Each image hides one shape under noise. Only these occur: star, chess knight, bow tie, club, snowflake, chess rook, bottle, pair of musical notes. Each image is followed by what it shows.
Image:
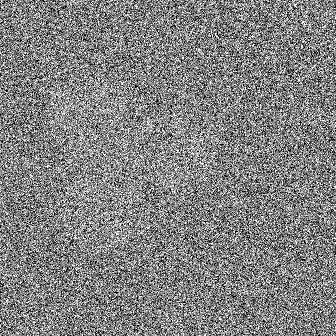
club
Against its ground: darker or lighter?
lighter
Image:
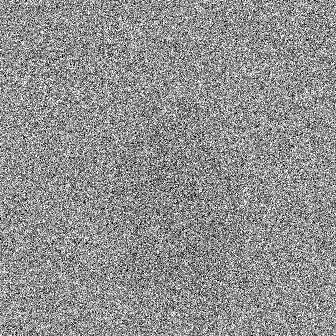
chess knight
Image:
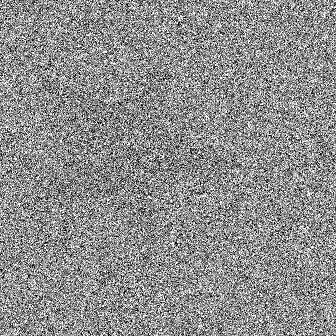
star
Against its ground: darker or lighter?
darker
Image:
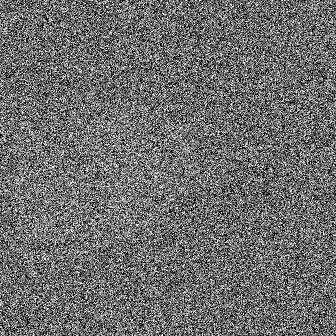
chess knight
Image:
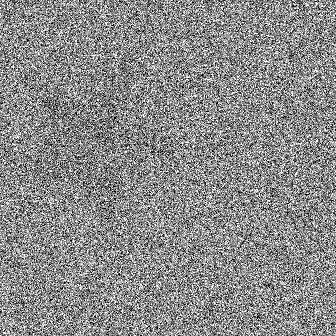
star
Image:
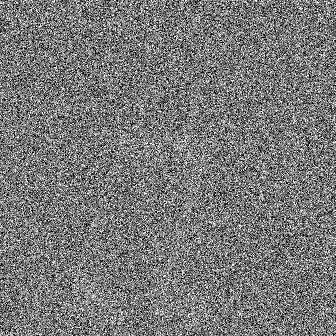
pair of musical notes
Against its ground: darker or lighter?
lighter
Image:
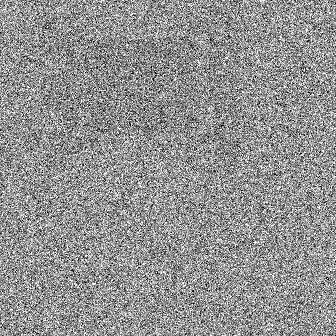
chess rook
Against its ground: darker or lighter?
darker
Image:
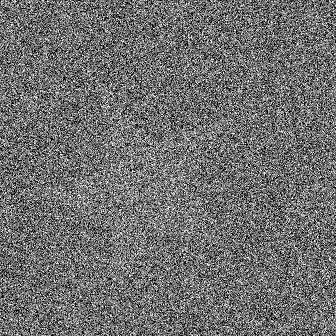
star
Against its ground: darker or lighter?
lighter
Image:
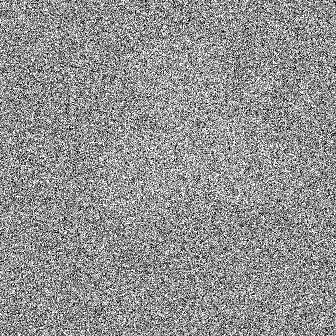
club
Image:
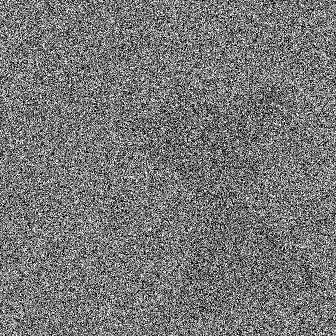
bow tie
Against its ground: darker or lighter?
darker
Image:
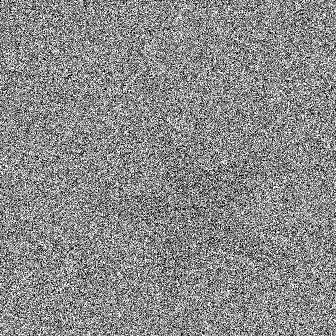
star
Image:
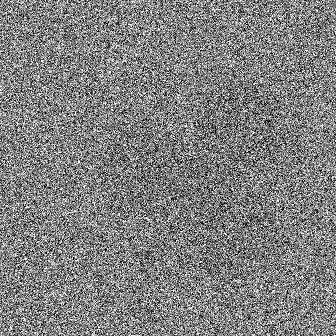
club
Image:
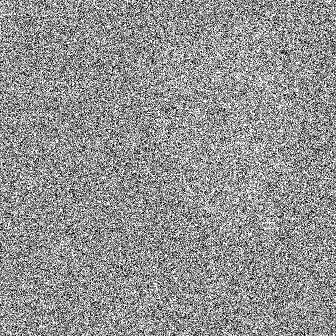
chess knight
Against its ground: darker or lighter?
lighter
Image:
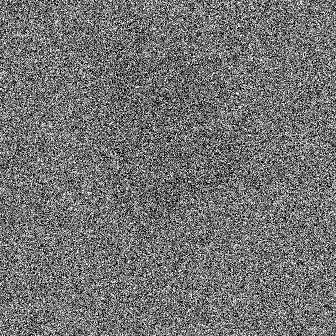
chess knight
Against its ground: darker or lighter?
darker
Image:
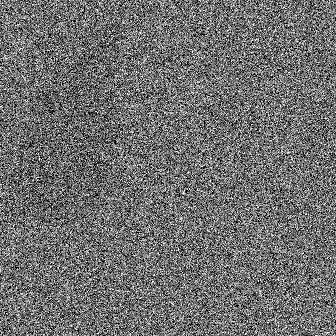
bottle
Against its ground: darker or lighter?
darker
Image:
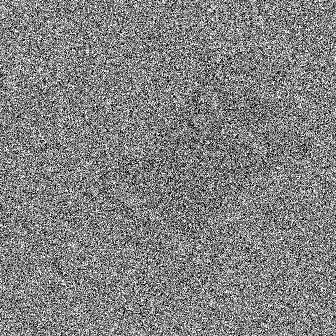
chess rook
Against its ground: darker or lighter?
darker
